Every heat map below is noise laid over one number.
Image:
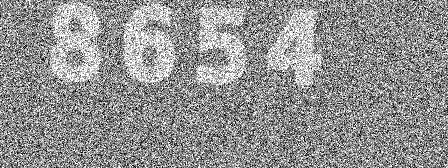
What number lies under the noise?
8654
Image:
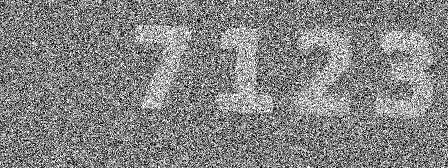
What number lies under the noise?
7123
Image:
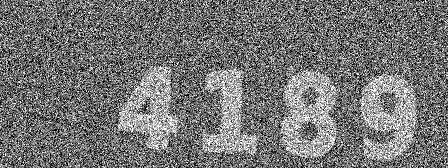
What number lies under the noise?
4189
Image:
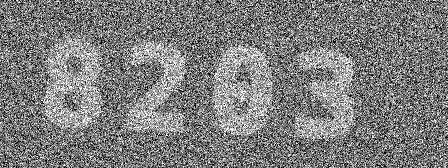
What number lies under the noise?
8203
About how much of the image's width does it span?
two thirds
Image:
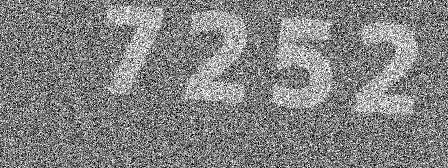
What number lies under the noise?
7252
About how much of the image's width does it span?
two thirds
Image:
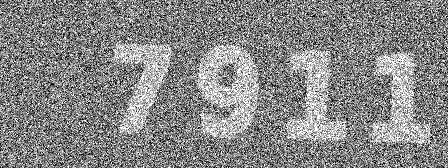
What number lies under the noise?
7911
